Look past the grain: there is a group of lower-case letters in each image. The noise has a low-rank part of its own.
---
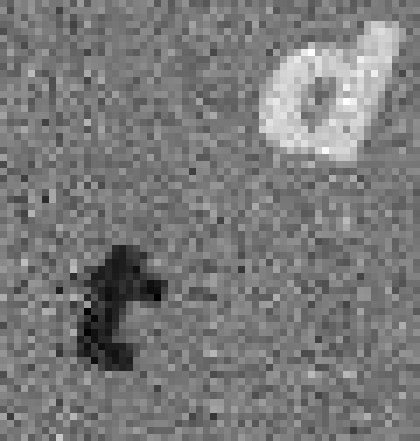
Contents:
top right: light d; bottom left: dark t
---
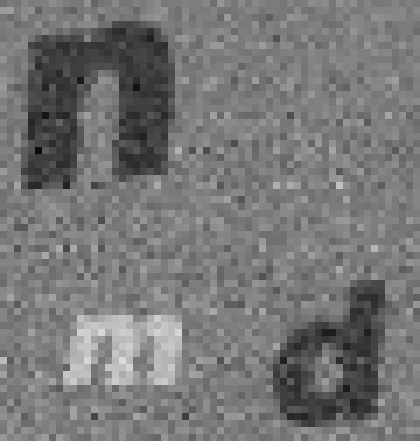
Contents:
top left: dark n; bottom left: light m; bottom right: dark d
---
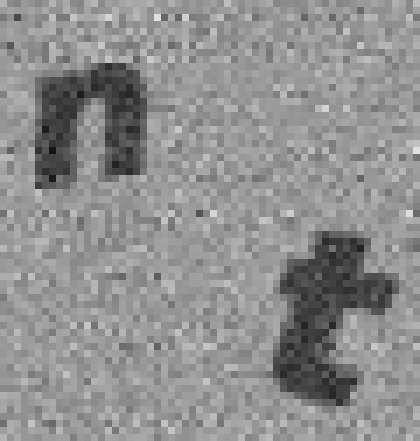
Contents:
top left: dark n; bottom right: dark t
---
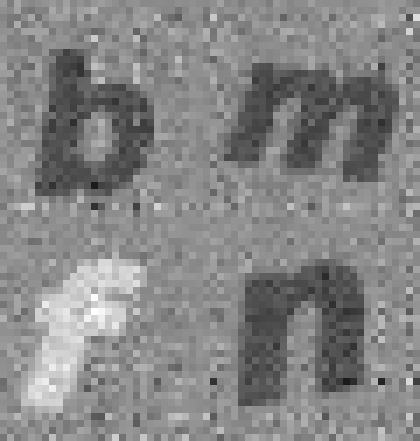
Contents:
top left: dark b; top right: dark m; bottom left: light f; bottom right: dark n
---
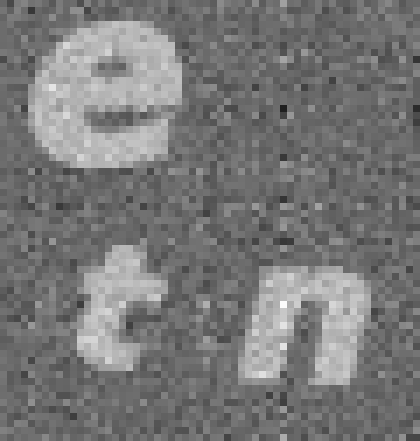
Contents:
top left: light e; bottom left: light t; bottom right: light n
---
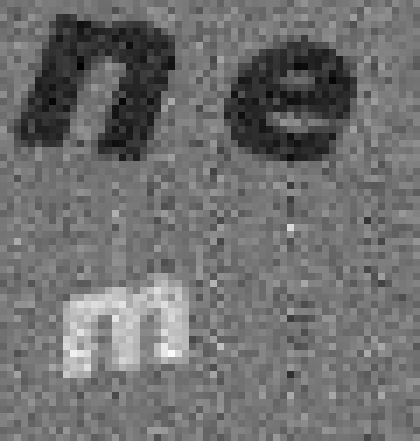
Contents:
top left: dark n; top right: dark e; bottom left: light m
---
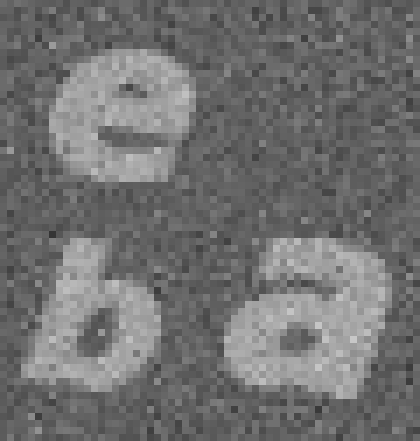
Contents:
top left: light e; bottom left: light b; bottom right: light a
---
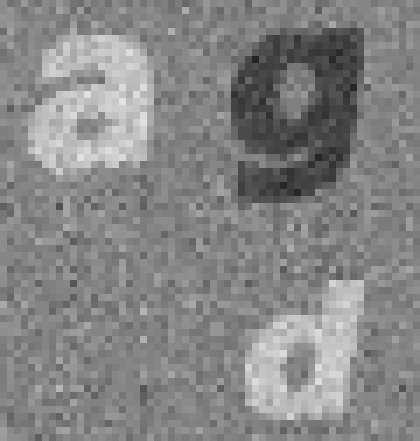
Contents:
top left: light a; top right: dark g; bottom right: light d
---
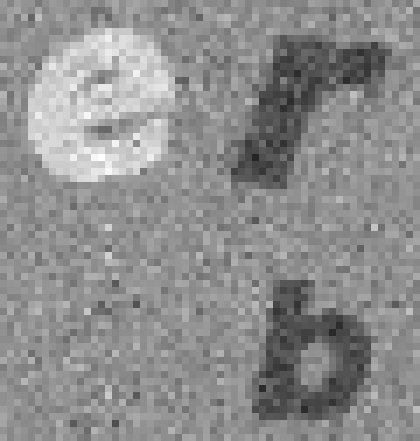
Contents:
top left: light e; top right: dark r; bottom right: dark b
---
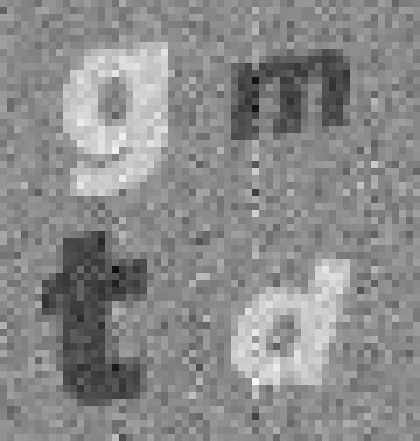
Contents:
top left: light g; top right: dark m; bottom left: dark t; bottom right: light d
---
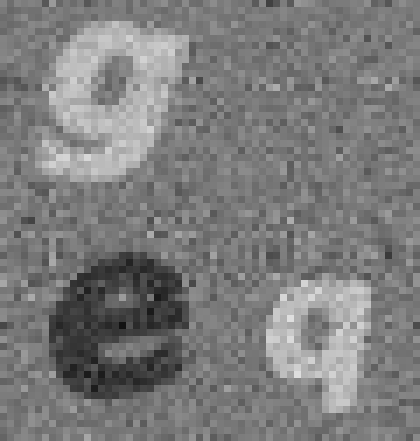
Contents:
top left: light g; bottom left: dark e; bottom right: light q
